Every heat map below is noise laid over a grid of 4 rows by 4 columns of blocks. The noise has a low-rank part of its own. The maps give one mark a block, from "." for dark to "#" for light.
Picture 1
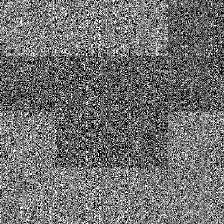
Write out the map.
###.
....
#..#
####
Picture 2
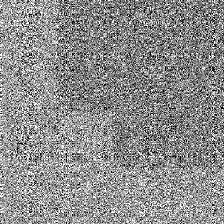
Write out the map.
#...
#...
##..
####
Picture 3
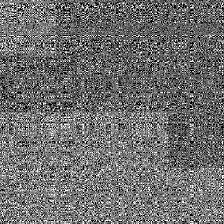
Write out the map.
#...
....
###.
####
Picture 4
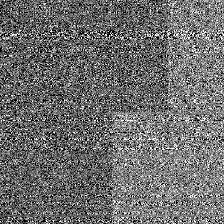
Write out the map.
...#
...#
..##
..##
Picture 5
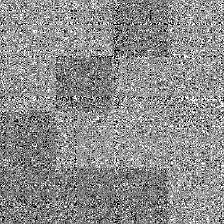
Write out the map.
##.#
#.##
.###
...#
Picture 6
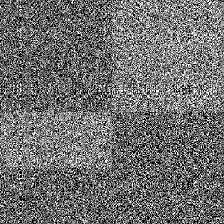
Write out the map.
..##
..##
##..
....
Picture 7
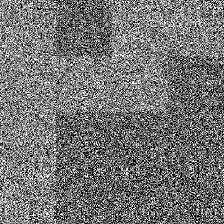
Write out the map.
#.##
###.
#...
#...
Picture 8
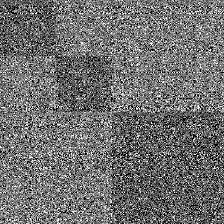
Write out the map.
.###
#.##
##..
##..
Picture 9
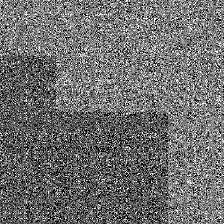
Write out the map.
####
.###
...#
...#
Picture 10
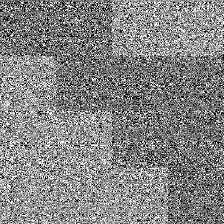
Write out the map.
..##
#...
##..
###.
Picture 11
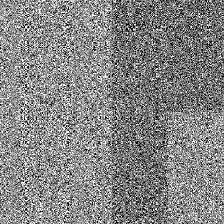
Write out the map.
##..
##..
##.#
##.#
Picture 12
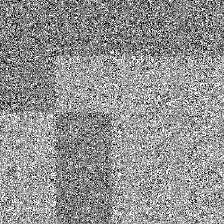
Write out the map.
....
.###
#.##
#.##
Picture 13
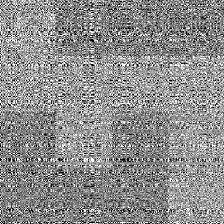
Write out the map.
#...
####
.#.#
...#
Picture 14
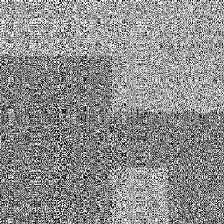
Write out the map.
####
..##
....
..#.
